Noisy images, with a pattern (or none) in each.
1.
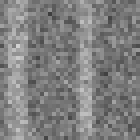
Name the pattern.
bands of columns
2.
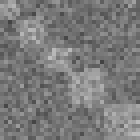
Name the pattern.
blocks along the diagonal
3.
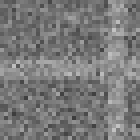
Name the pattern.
bands of rows crossing bands of columns
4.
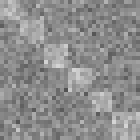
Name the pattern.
blocks along the diagonal
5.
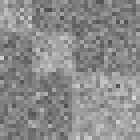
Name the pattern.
blocks along the diagonal
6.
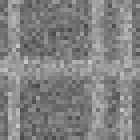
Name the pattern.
bands of rows crossing bands of columns
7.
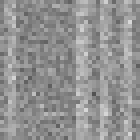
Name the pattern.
bands of columns
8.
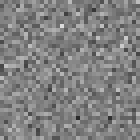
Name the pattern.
only noise
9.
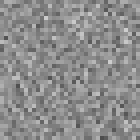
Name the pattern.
only noise
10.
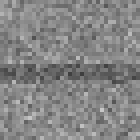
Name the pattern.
one band of rows
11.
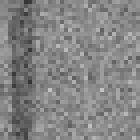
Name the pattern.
one band of columns
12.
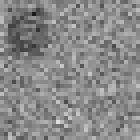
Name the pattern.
one block
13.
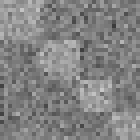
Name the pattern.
blocks along the diagonal
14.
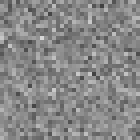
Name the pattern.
only noise
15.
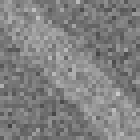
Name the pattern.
a diagonal band
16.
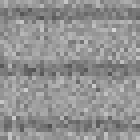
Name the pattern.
bands of rows
